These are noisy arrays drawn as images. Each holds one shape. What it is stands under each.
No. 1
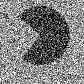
dark disc with a wedge cut out
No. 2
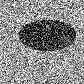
dark ellipse
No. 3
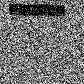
dark bar
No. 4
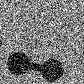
dark dumbbell
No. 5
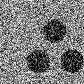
dark three dots
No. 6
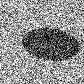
dark ellipse
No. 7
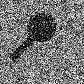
dark lollipop
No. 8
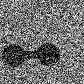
dark dumbbell
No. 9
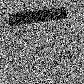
dark bar
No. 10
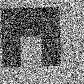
dark square with a notch
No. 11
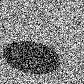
dark ellipse
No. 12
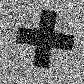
dark cross
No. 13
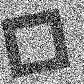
dark square frame
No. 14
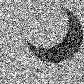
dark crescent
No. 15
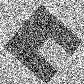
dark square with a notch
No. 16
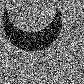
dark crescent
